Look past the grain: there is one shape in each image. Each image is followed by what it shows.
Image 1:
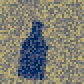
bottle
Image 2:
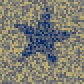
star
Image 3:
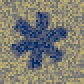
asterisk
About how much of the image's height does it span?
two thirds
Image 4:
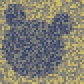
bear's head
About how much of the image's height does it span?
nearly all
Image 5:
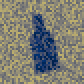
bottle
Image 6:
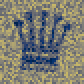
chess queen
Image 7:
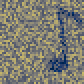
musical note
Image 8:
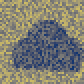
cloud
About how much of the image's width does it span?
nearly all
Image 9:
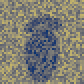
footprint
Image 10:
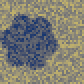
flower
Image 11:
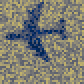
airplane
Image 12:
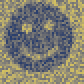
smiling face
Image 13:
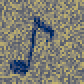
musical note
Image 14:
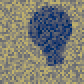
light bulb
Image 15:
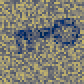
key
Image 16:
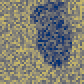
footprint
